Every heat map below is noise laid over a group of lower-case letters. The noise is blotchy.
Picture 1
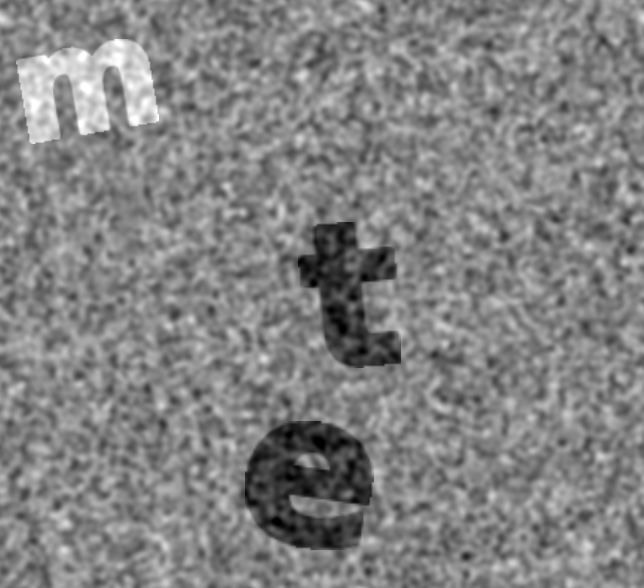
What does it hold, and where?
top left: light m; centre: dark t; bottom middle: dark e
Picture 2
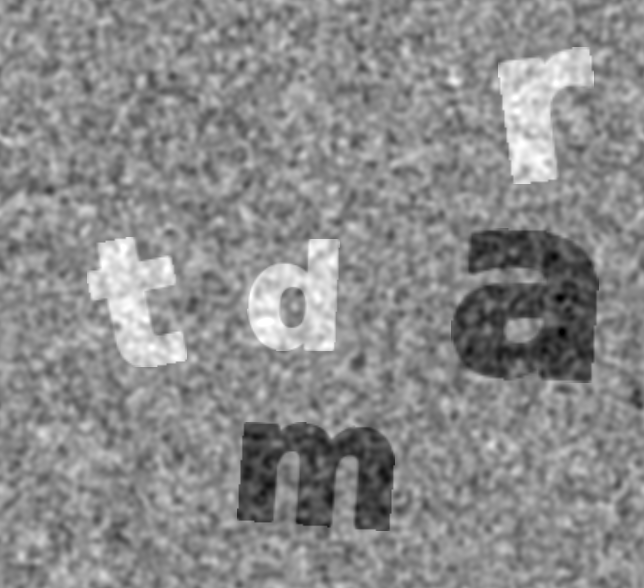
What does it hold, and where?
top right: light r; middle left: light t; centre: light d; middle right: dark a; bottom middle: dark m
